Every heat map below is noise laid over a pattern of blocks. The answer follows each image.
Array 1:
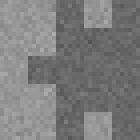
top and bottom mirror each other
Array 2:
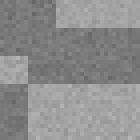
no symmetry
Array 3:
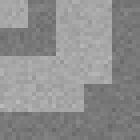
mirrored about the diagonal from the top left
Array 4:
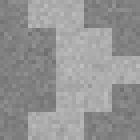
top and bottom mirror each other
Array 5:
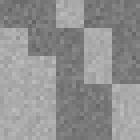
no symmetry
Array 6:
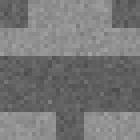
left and right mirror each other
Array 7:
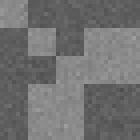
mirrored about the diagonal from the top left
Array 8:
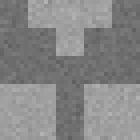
left and right mirror each other
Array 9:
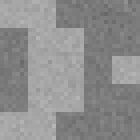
top and bottom mirror each other
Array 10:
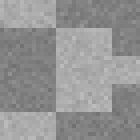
top and bottom mirror each other
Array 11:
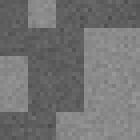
no symmetry
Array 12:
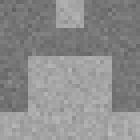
left and right mirror each other
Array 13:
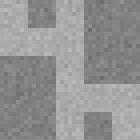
the same after a half turn
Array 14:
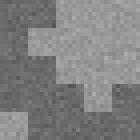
mirrored about the diagonal from the bottom left
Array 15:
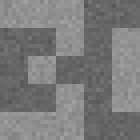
top and bottom mirror each other
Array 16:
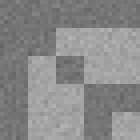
mirrored about the diagonal from the top left
